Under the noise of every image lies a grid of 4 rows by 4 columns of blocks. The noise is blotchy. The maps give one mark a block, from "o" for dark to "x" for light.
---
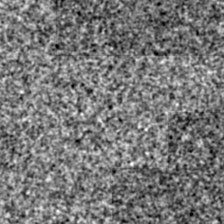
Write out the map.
xooo
xxxx
xxxo
xxoo
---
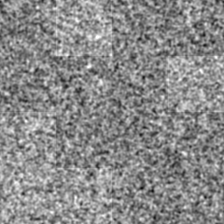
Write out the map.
oxoo
ooox
xooo
xxoo
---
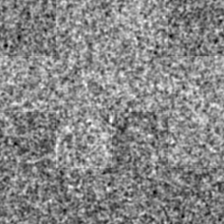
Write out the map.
oxxo
xxxx
oxox
oooo
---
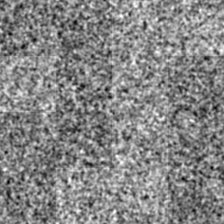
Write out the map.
ooxx
xoxo
ooxo
oxxo
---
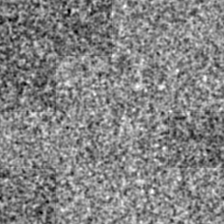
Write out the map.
ooxx
oxxx
xxxo
oxxx
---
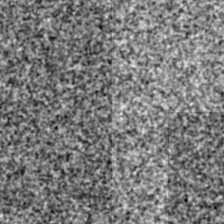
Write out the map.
ooxx
ooxx
ooxo
ooxo
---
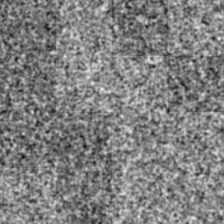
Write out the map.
oxox
oxxo
ooxx
xoxx
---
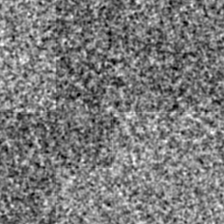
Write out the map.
xooo
xooo
ooxx
oxxx
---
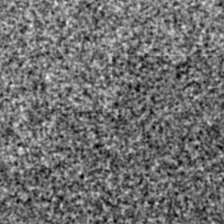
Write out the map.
xxxx
xxoo
xooo
oooo
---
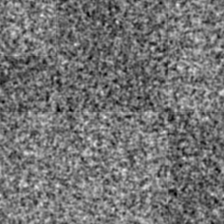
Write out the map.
xoox
ooox
xxxo
xxxo
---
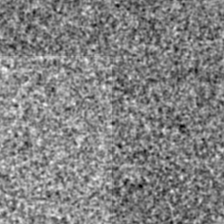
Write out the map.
oooo
xxoo
xxoo
xxoo
